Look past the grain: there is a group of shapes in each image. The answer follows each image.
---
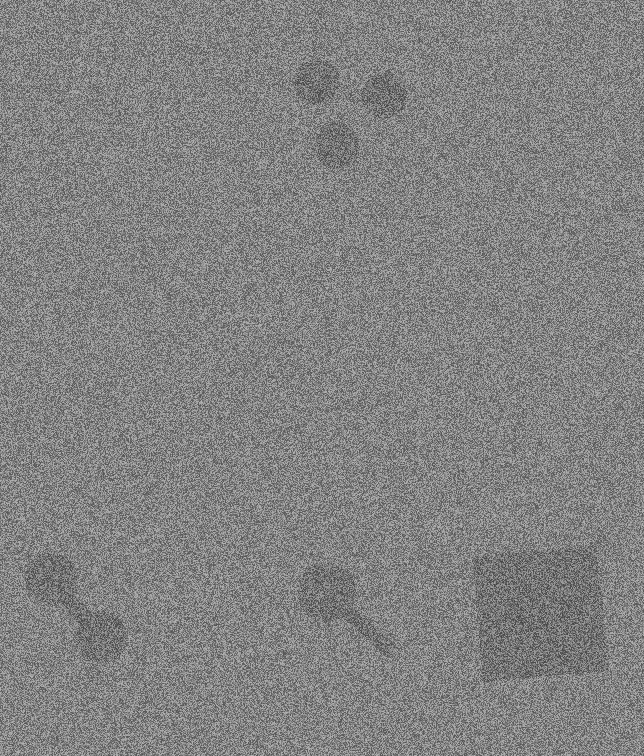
top middle: three dots; bottom left: dumbbell; bottom middle: lollipop; bottom right: square
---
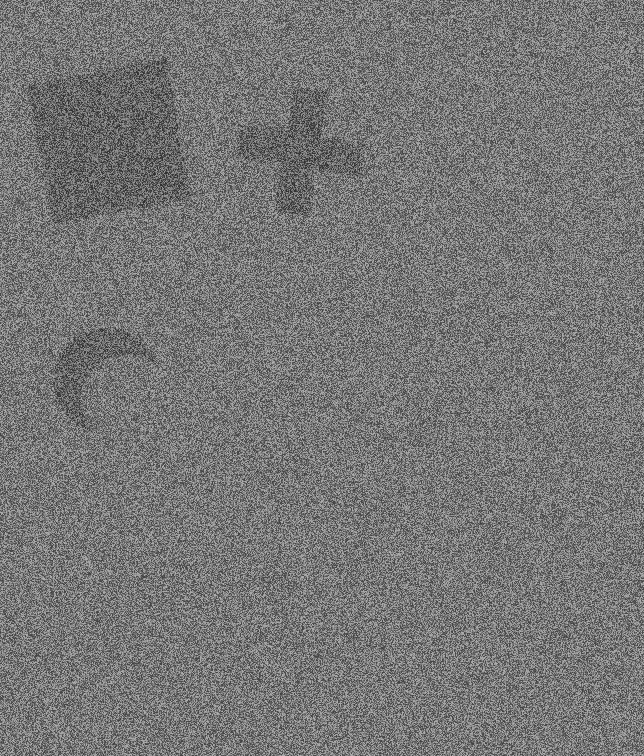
top left: square; top middle: cross; middle left: crescent
